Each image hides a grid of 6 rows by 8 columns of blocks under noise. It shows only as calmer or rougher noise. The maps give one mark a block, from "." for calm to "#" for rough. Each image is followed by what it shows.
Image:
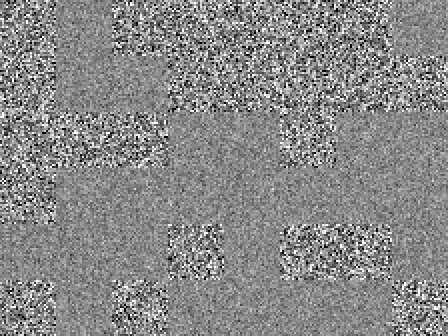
#.#####.
#..#####
###..#..
#.......
...#.##.
#.#....#
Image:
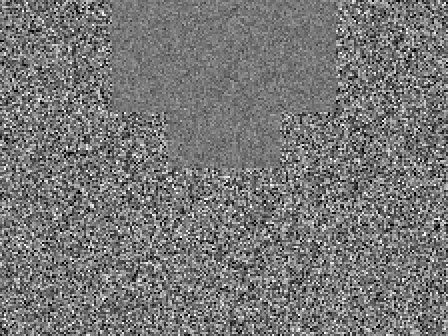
##....##
##....##
###..###
########
########
########
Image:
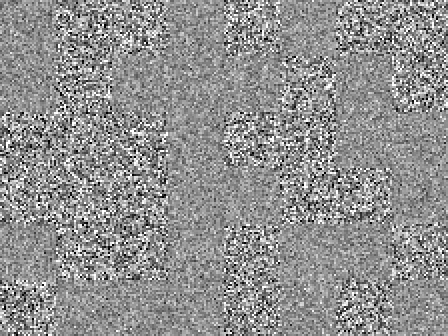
.##.#.##
.#...#.#
###.##..
###..##.
.##.#..#
#...#.#.
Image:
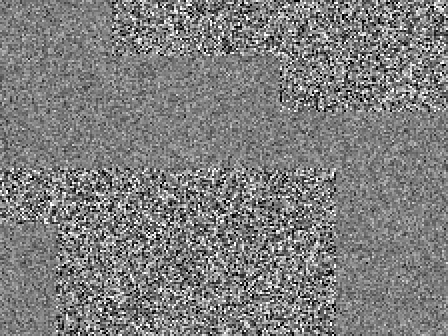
..######
.....###
........
######..
.#####..
.#####..
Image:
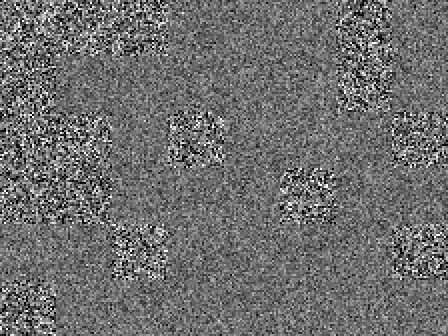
###...#.
#.....#.
##.#...#
##...#..
..#....#
#.......
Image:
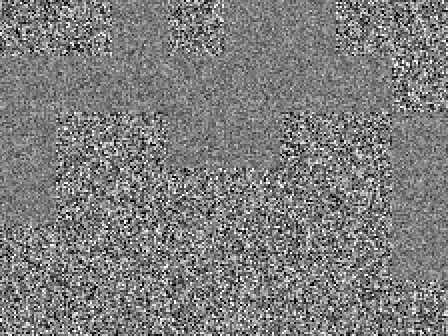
##.#..##
.......#
.##..##.
.######.
#######.
########
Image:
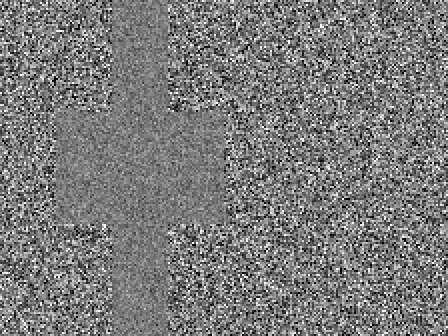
##.#####
##.#####
#...####
#...####
##.#####
##.#####
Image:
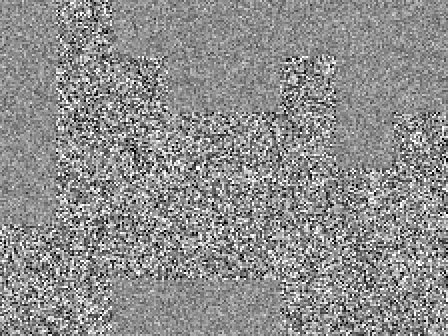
.#......
.##..#..
.#####.#
.#######
########
##...###
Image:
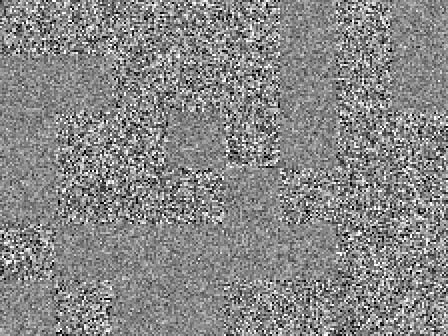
#####.#.
..###.#.
.##.#.##
.###.###
#.....##
.#..####
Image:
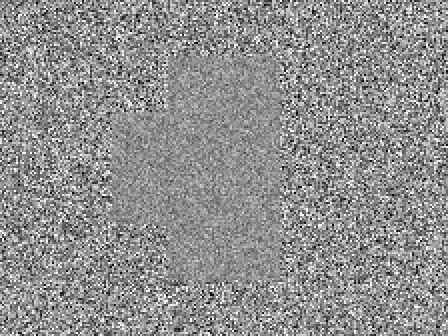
########
###..###
##...###
##...###
###..###
########
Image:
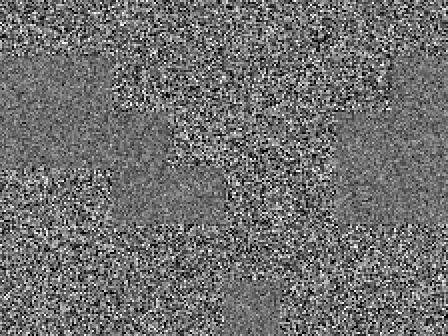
########
..#####.
...###..
##..##..
########
####.###
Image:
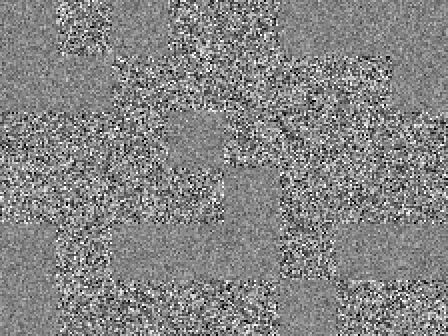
.#.##...
..#####.
###.####
####.###
.#...#..
.####.##
